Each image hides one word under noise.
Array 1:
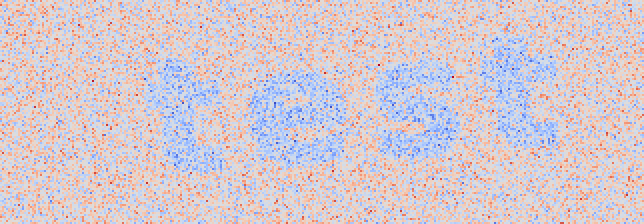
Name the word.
test
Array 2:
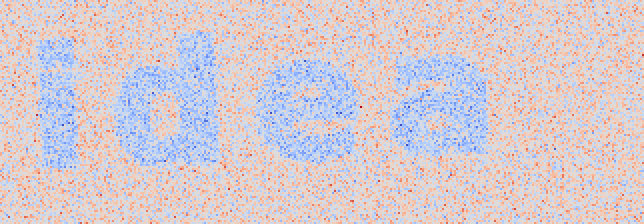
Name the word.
idea
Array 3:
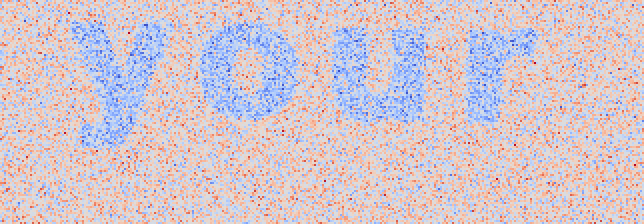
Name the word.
your
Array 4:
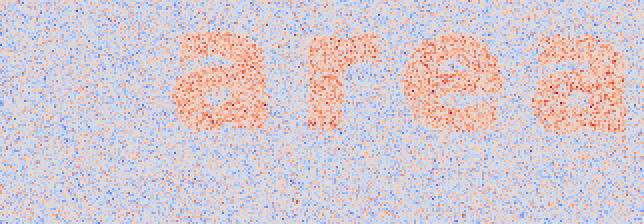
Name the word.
area
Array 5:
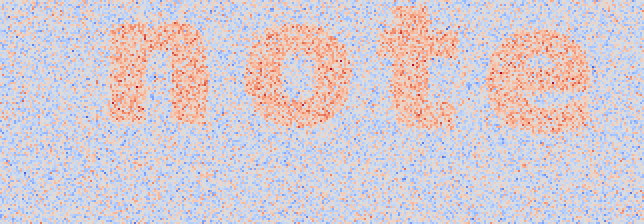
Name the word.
note
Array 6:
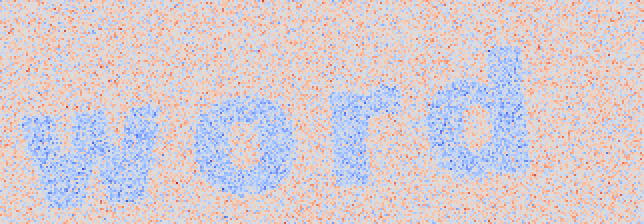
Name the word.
word
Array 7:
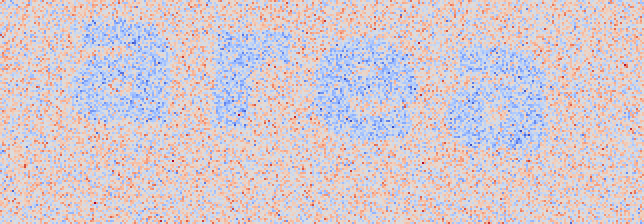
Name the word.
area
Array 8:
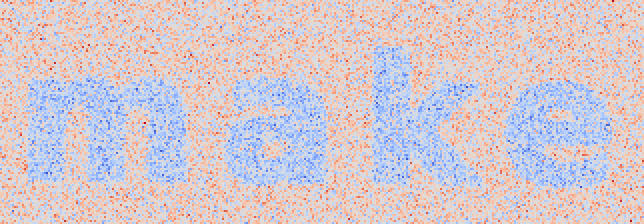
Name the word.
make
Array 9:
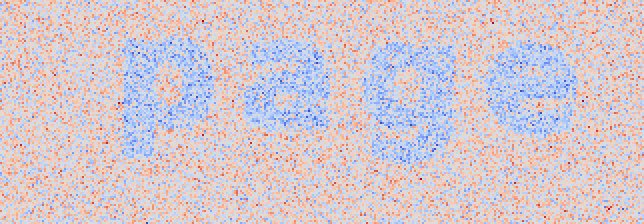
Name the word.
page
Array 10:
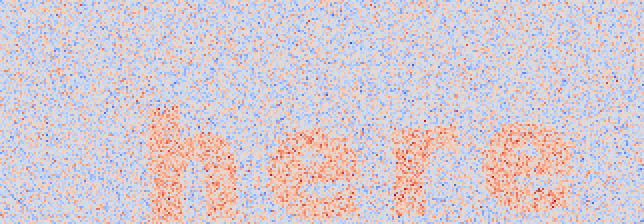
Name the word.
here
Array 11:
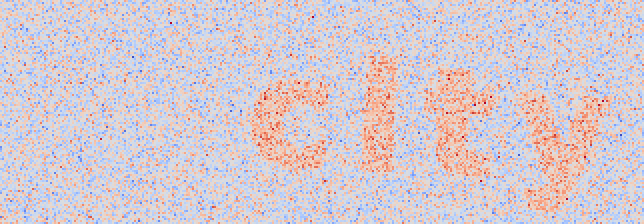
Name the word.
city
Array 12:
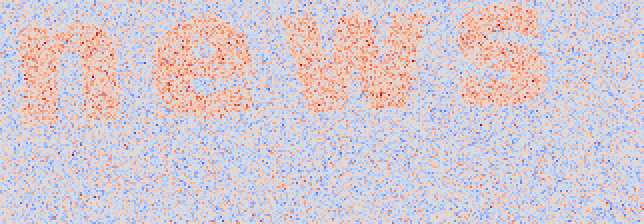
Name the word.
news
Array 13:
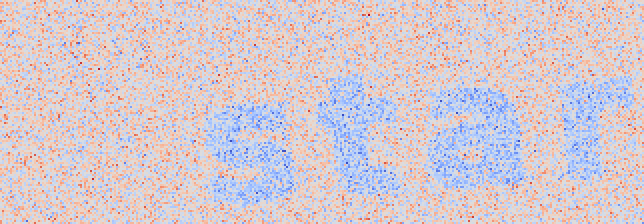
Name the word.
star
